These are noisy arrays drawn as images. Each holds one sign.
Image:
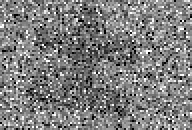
dark plus-minus sign
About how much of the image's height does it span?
nearly all
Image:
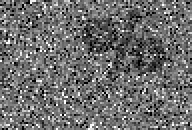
dark percent sign
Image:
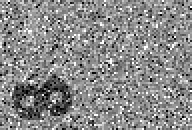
dark infinity sign, bottom left
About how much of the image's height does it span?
a third
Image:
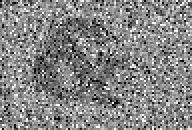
dark ampersand
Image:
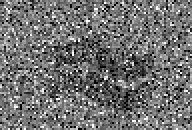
dark approximately sign
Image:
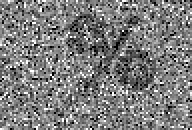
dark percent sign
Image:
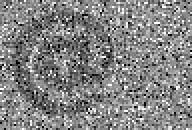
dark at sign
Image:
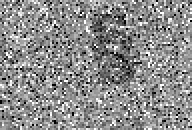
dark section sign
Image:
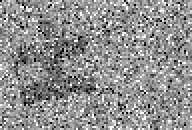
dark plus-minus sign
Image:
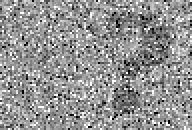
dark question mark
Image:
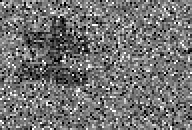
dark plus-minus sign
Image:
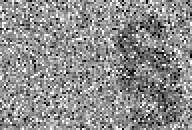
dark section sign
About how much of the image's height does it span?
nearly all
